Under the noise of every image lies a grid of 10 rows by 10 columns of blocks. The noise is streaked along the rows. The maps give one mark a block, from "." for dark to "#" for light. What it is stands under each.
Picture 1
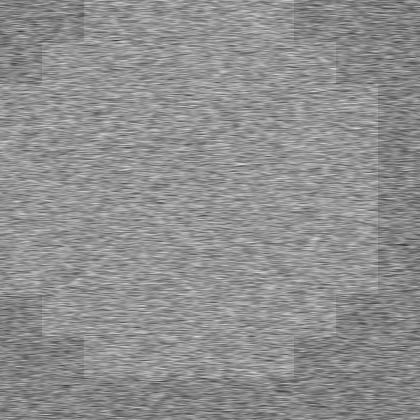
. . # # # # # . . .
. # # # # # # # . .
# # # # # # # # # .
# # # # # # # # # .
# # # # # # # # # .
# # # # # # # # # .
# # # # # # # # # .
. # # # # # # # . .
. . # # # # # . . .
. . . . . . . . . .
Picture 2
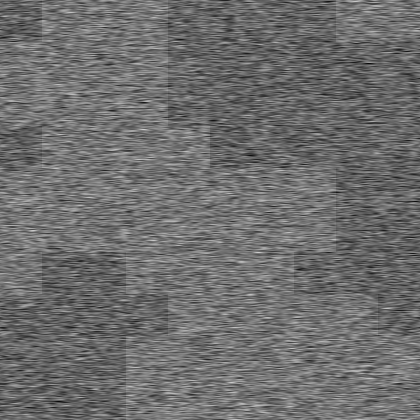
. # # # . . . . # #
# # # # . . . . . .
# # # # . . . . . .
. # # # # . . . . .
# # # # # # # # . .
# # # # # # # # . .
# . . # # # # . . .
. . . . # # # # # .
. . . # # # # # # #
. . . # # # # # # #
